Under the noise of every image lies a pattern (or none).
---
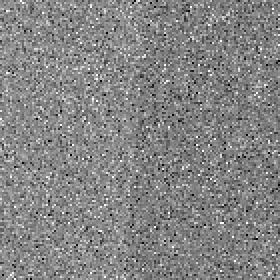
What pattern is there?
a sharp edge
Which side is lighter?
left
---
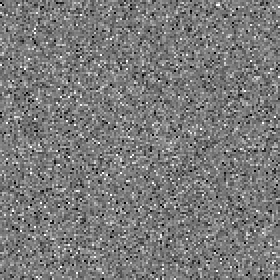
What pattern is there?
only noise
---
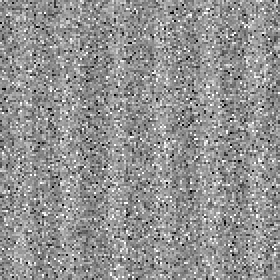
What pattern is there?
vertical stripes
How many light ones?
6
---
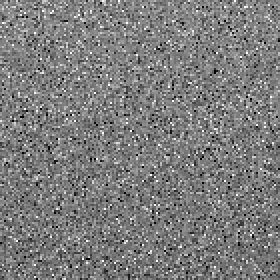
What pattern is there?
a smooth slope
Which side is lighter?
top
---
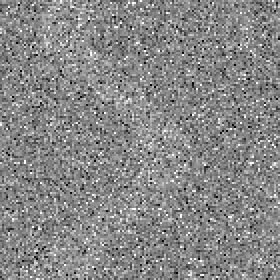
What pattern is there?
a wavy band
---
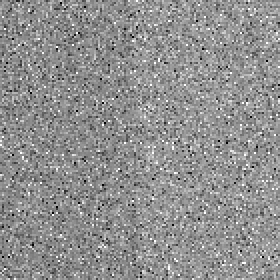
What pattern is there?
a sharp edge
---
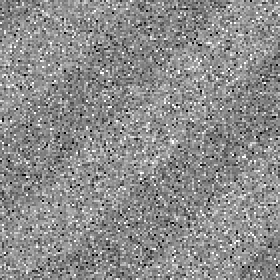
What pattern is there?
diagonal stripes
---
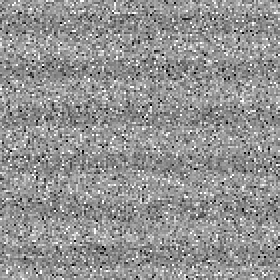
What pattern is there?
horizontal stripes
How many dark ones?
6
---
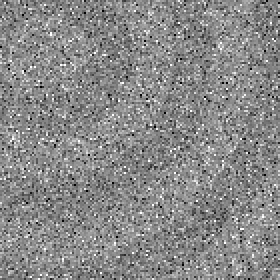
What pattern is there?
rings round one point
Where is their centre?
top left
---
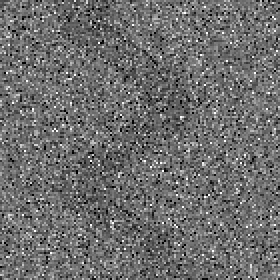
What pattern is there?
a wavy band
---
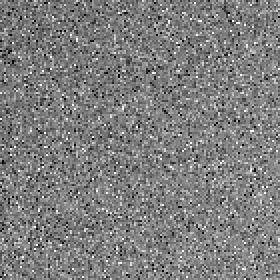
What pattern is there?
a smooth slope
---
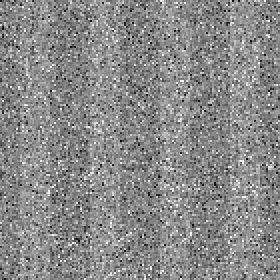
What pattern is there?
vertical stripes
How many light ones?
4
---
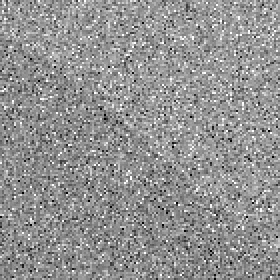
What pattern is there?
a sharp edge
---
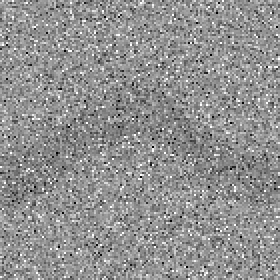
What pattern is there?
a wavy band
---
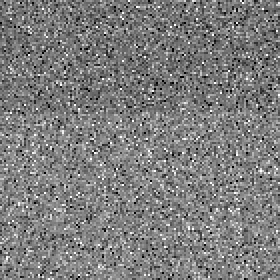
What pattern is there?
a sharp edge
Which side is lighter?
bottom
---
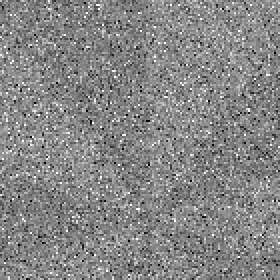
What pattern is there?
spokes from one point
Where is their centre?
bottom middle
